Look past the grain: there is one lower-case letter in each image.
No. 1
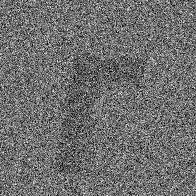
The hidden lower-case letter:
r
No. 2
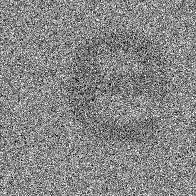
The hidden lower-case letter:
e
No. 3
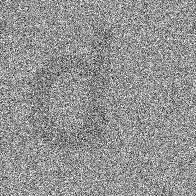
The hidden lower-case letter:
d
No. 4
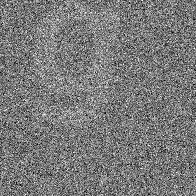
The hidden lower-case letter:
g
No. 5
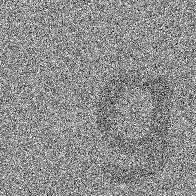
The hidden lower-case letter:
g
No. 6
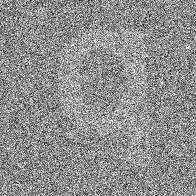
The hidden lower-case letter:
q
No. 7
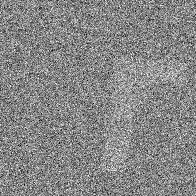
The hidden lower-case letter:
r
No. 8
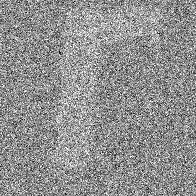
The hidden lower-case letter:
r
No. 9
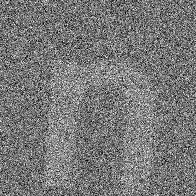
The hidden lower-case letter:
n
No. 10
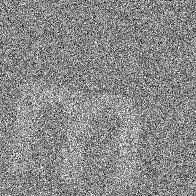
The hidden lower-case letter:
m
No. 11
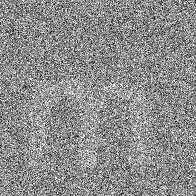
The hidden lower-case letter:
m
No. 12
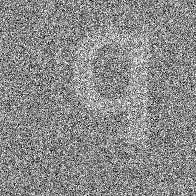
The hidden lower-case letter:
q
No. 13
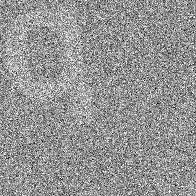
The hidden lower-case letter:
q
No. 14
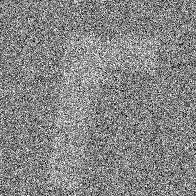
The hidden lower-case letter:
r
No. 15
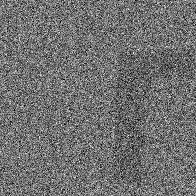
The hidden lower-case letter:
r
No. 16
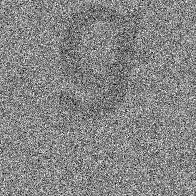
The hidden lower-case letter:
g
